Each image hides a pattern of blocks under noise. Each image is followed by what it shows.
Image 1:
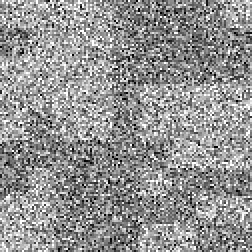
no symmetry
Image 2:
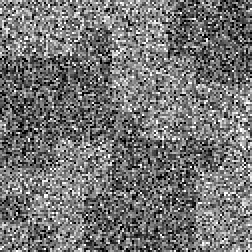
mirrored about the diagonal from the bottom left
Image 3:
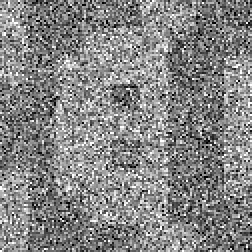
top and bottom mirror each other
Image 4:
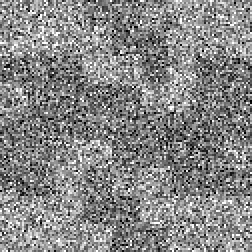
the same after a half turn
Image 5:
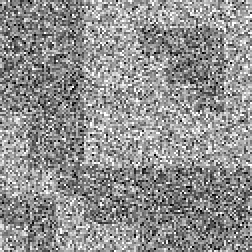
mirrored about the diagonal from the bottom left
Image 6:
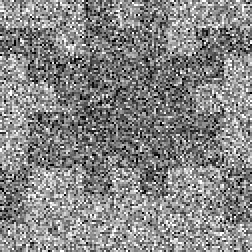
left and right mirror each other
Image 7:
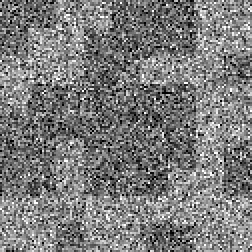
mirrored about the diagonal from the top left
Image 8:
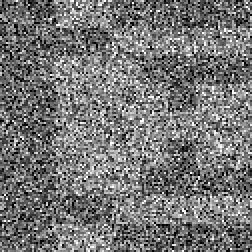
top and bottom mirror each other
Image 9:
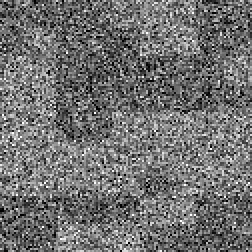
no symmetry
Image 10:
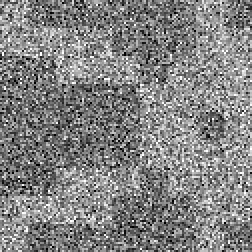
top and bottom mirror each other
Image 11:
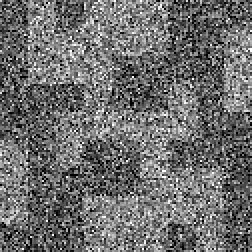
the same after a half turn
